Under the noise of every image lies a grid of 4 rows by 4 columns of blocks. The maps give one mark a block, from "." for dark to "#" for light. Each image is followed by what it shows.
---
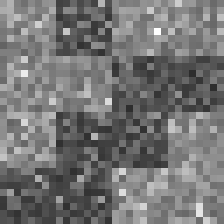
# . # #
# # . .
# . . #
. . # #
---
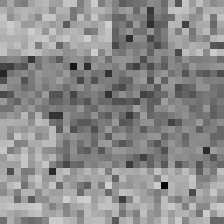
# # . #
. . . .
# . . .
# # # #
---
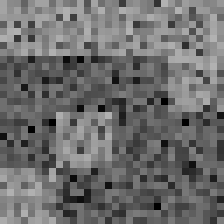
# # # #
. . . #
. # . .
# . . .
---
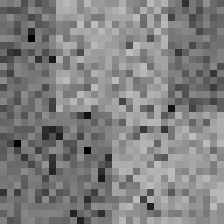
. # # .
. # # .
. . # #
. . # #
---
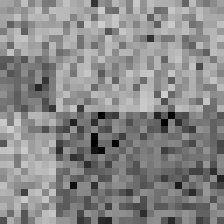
# # # #
. # # #
# . . .
# . . .
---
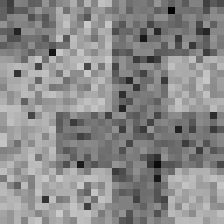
. # . .
# # . #
# . . .
# # . #
